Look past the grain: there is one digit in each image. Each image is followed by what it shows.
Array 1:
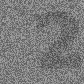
dark 2
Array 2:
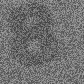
dark 8
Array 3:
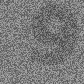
dark 9
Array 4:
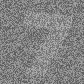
light 7
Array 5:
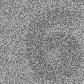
dark 6
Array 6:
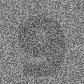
dark 9
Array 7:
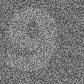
light 9
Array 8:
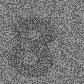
dark 8
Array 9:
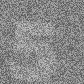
light 5
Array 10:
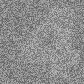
light 4
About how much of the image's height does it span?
nearly all
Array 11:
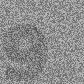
dark 9
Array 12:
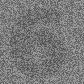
dark 6
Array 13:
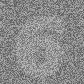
light 6
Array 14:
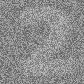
light 2
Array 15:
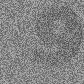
dark 9
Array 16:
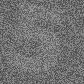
light 5
